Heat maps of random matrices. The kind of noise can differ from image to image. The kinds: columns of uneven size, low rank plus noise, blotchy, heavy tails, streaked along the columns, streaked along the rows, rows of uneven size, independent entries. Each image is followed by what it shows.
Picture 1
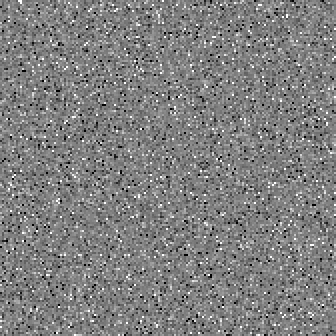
heavy tails
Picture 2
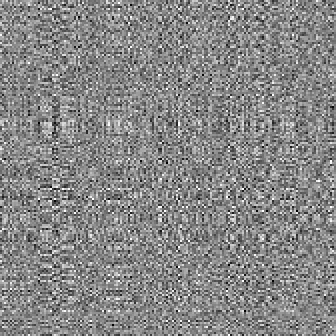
low rank plus noise
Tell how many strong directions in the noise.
three or four
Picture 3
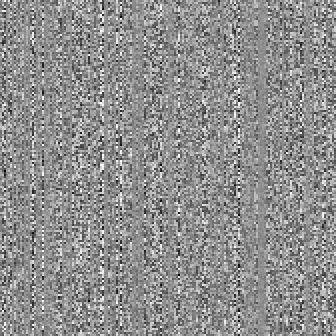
columns of uneven size
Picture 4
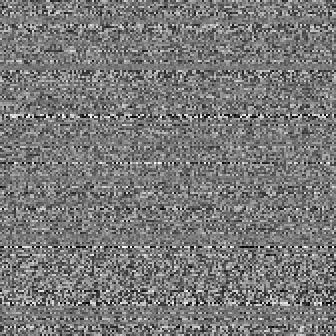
rows of uneven size
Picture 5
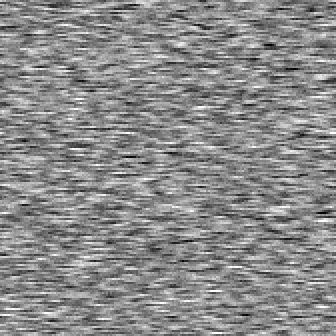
streaked along the rows
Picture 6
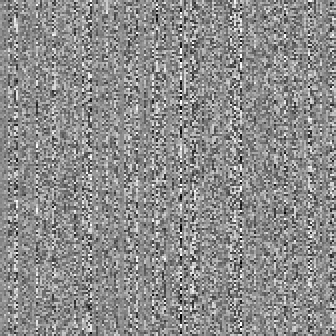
columns of uneven size
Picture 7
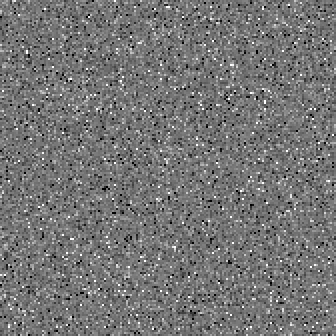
heavy tails
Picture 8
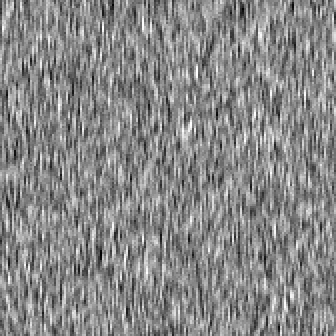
streaked along the columns
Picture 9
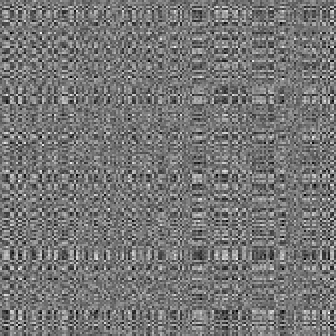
low rank plus noise
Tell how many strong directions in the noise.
one
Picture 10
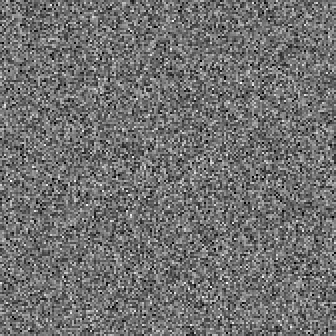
independent entries
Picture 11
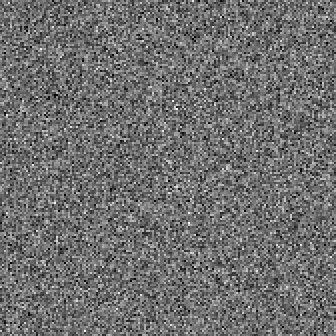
independent entries
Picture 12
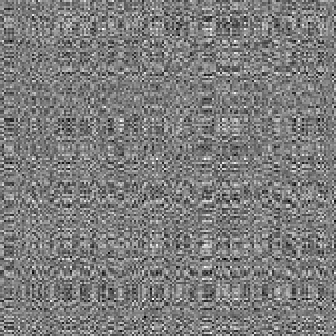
low rank plus noise
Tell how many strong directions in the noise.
two
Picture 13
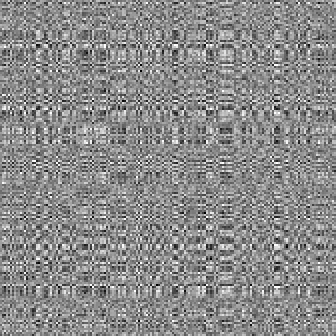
low rank plus noise
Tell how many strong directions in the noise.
one
